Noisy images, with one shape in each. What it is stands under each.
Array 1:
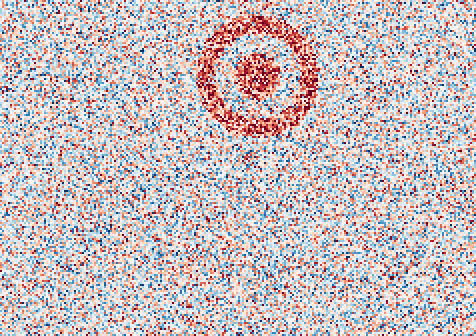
red bullseye, top middle
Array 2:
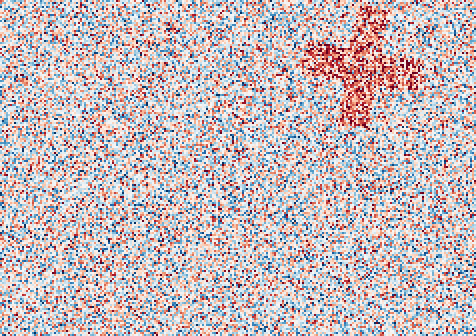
red cross, top right
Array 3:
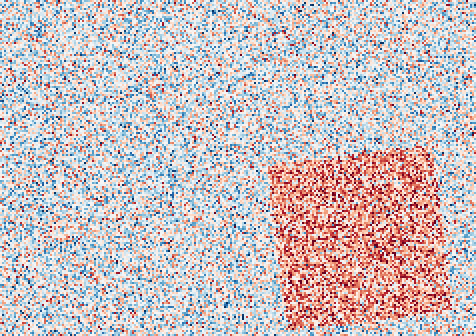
red square
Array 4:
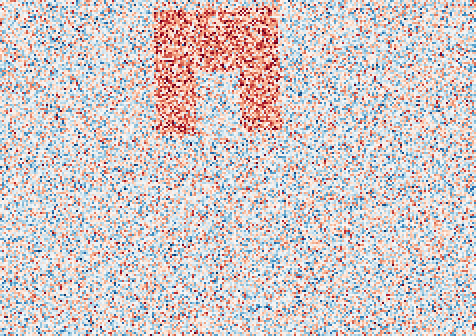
red square with a notch, top middle
